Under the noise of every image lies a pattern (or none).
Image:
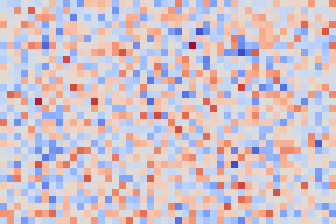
only noise
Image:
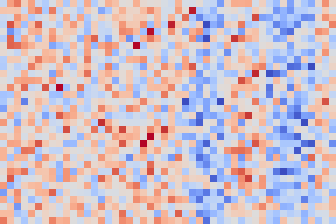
bands of columns
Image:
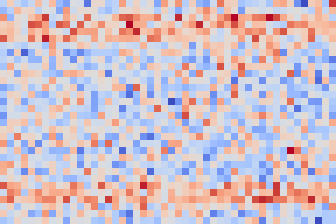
bands of rows
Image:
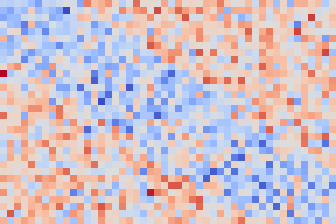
a diagonal band
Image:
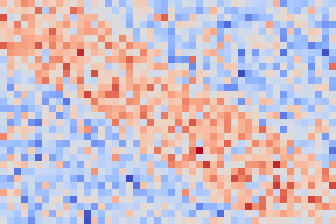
a diagonal band
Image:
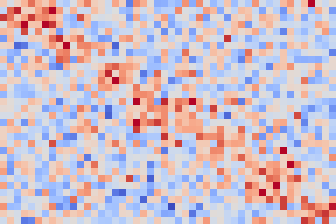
blocks along the diagonal
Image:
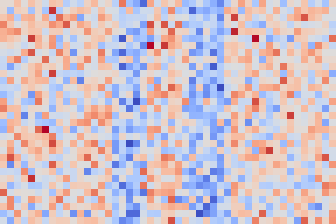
bands of columns
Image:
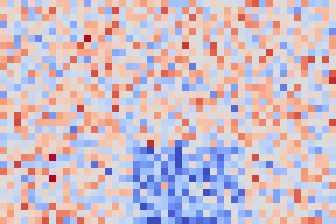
one block
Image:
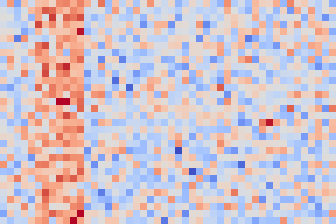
one band of columns
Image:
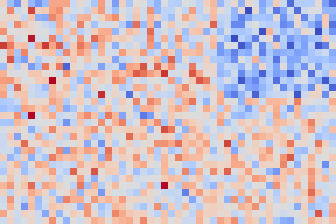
one block
